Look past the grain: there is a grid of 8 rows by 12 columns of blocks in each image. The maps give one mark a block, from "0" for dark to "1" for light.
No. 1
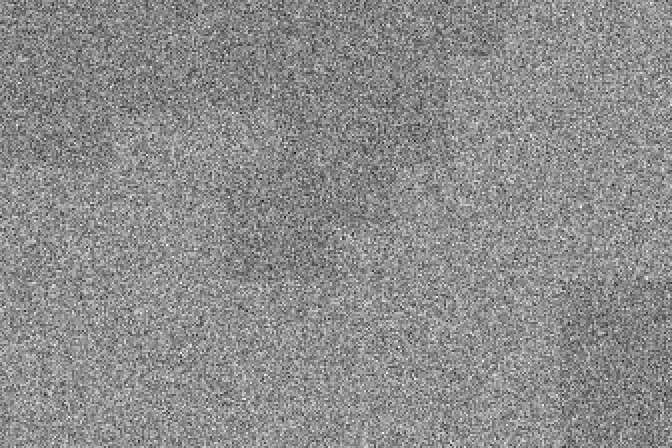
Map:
0 0 0 0 0 0 0 0 0 1 1 1
0 0 0 0 0 0 0 0 1 1 1 1
0 0 1 1 1 0 0 0 1 1 1 1
1 1 1 1 0 0 0 1 1 1 1 1
1 1 1 1 0 0 1 1 1 1 1 1
1 1 1 1 1 1 1 1 1 1 0 0
1 1 1 1 1 1 1 1 1 1 0 0
1 1 1 1 1 1 1 1 1 1 0 0
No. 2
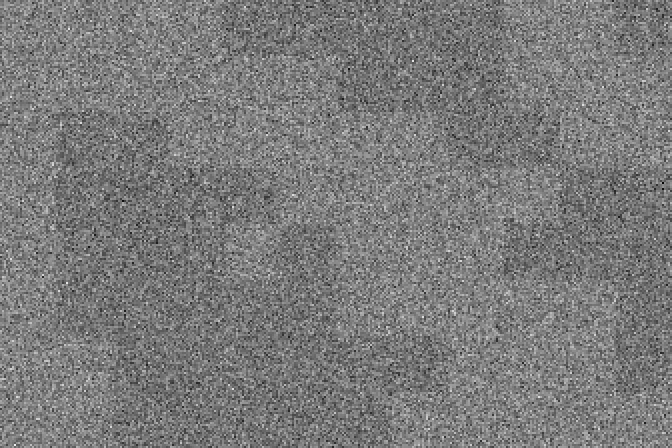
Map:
1 1 1 1 0 0 0 0 0 1 1 0
1 1 1 1 1 1 0 0 0 1 1 1
1 0 0 1 1 1 1 1 0 0 1 1
1 0 0 0 0 1 1 1 1 1 0 0
1 0 0 0 1 0 1 1 1 0 0 0
1 0 0 0 0 0 1 1 1 1 1 0
1 1 0 0 0 0 0 0 1 1 1 0
1 1 0 0 0 0 0 1 1 1 1 1
